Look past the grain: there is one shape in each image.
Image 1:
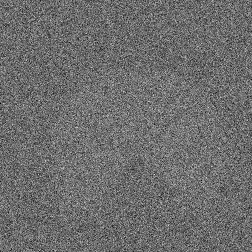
disc with a wedge cut out
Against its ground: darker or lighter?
lighter
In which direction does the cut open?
down
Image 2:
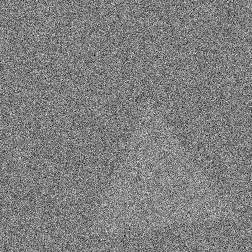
triangle
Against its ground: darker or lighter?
lighter
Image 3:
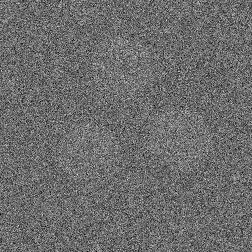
three dots
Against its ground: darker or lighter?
lighter
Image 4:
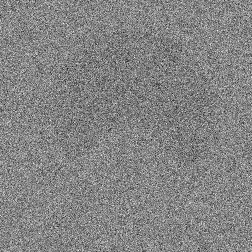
disc with a wedge cut out
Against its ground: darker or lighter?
darker
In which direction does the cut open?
down
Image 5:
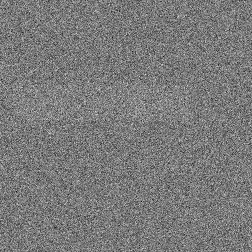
bar
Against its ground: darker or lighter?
lighter
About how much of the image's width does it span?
two thirds
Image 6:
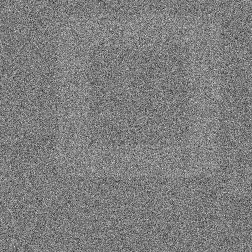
square frame
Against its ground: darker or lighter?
lighter
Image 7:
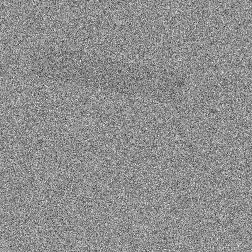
bar
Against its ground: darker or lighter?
darker
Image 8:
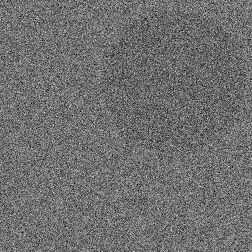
disc
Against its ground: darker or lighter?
darker
